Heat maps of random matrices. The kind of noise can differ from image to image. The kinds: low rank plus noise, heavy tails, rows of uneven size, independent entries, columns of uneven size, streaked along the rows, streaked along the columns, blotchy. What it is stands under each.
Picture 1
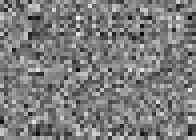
low rank plus noise
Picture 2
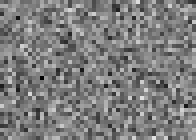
independent entries
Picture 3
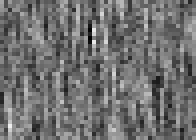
streaked along the columns
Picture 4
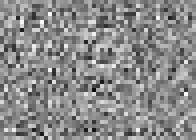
low rank plus noise
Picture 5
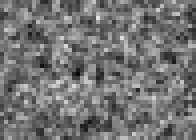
blotchy
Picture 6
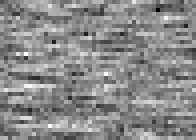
streaked along the rows
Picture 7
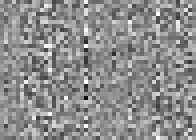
columns of uneven size
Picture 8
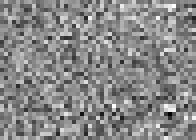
low rank plus noise
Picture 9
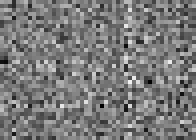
low rank plus noise
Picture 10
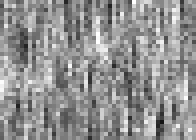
streaked along the columns
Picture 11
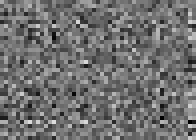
low rank plus noise
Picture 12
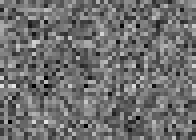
low rank plus noise
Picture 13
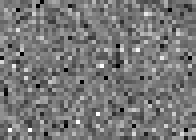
heavy tails
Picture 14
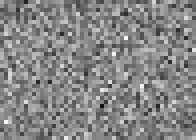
independent entries
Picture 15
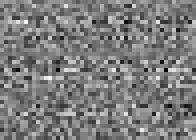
rows of uneven size
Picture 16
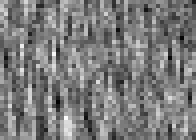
streaked along the columns
